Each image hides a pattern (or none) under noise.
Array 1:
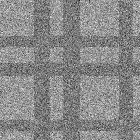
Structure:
bands of rows crossing bands of columns
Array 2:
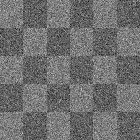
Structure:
a checkerboard
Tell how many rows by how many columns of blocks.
5 by 6
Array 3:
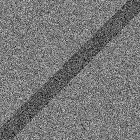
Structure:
a diagonal band
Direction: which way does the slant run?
bottom left to top right
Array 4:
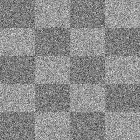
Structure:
a checkerboard
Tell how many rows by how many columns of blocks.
5 by 4
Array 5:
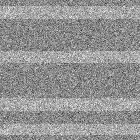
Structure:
bands of rows
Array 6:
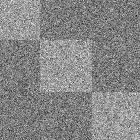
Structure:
blocks along the diagonal
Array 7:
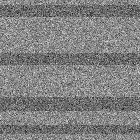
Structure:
bands of rows
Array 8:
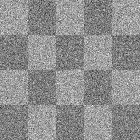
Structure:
a checkerboard
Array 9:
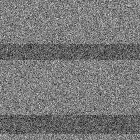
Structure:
bands of rows
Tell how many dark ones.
2
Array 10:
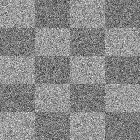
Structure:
a checkerboard
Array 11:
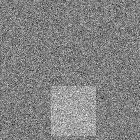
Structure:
one block
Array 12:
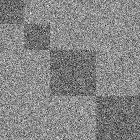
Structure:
blocks along the diagonal
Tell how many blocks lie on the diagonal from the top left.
4
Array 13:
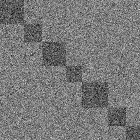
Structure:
blocks along the diagonal
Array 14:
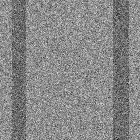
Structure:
bands of columns
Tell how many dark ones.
2
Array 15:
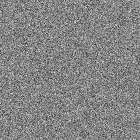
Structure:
only noise
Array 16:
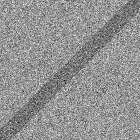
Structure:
a diagonal band
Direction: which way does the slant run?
bottom left to top right
